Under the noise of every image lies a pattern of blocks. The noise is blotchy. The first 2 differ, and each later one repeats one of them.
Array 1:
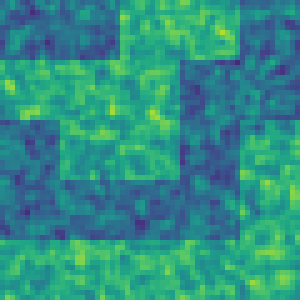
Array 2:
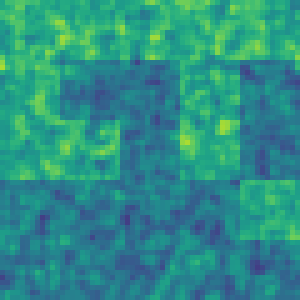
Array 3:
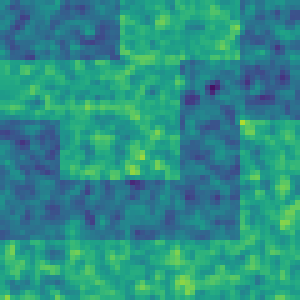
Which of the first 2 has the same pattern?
1
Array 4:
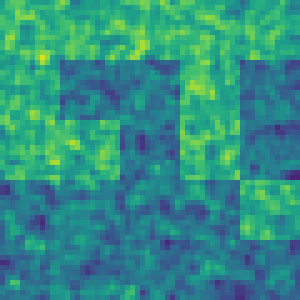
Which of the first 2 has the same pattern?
2
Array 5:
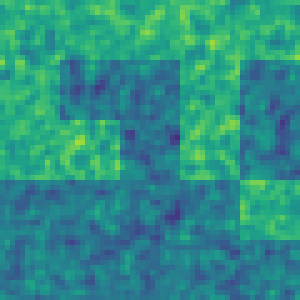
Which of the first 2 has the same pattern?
2
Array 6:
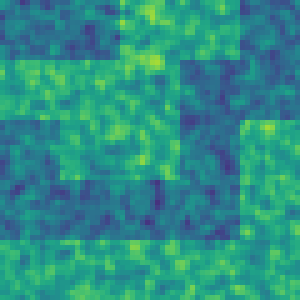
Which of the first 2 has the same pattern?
1
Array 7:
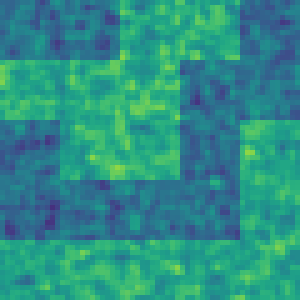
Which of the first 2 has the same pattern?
1
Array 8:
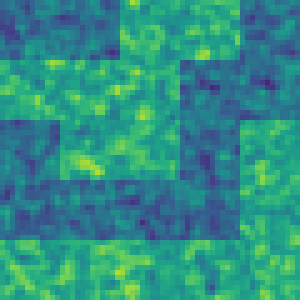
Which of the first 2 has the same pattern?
1
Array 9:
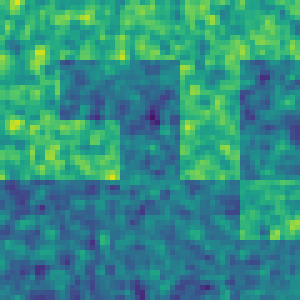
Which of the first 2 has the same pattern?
2
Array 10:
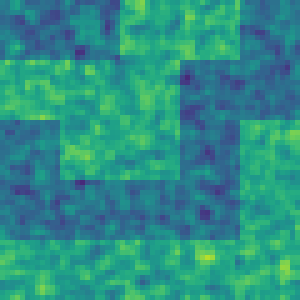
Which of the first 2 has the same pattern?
1
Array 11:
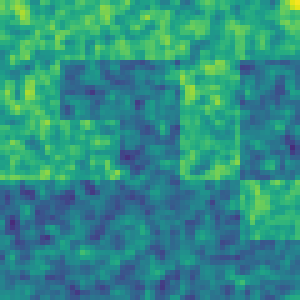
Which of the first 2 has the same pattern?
2
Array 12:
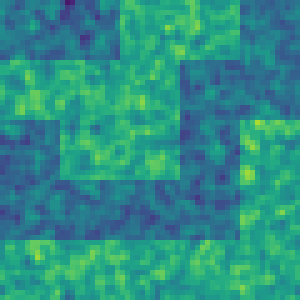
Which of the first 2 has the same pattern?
1
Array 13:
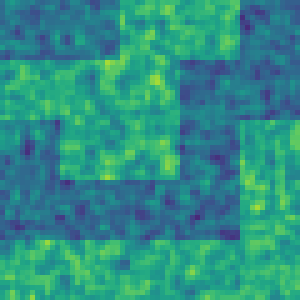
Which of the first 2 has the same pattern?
1
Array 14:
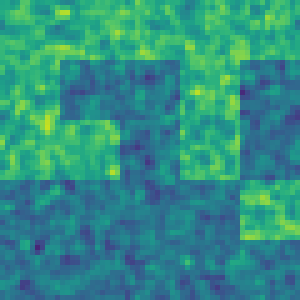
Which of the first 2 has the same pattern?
2
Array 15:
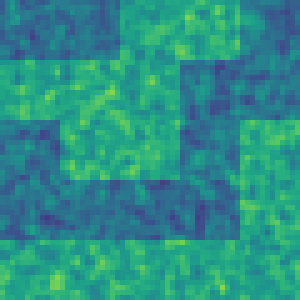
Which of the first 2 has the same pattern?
1
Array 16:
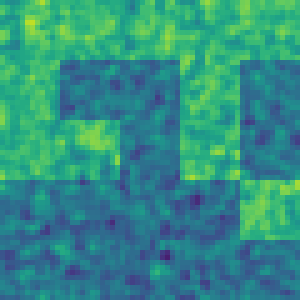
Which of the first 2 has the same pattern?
2
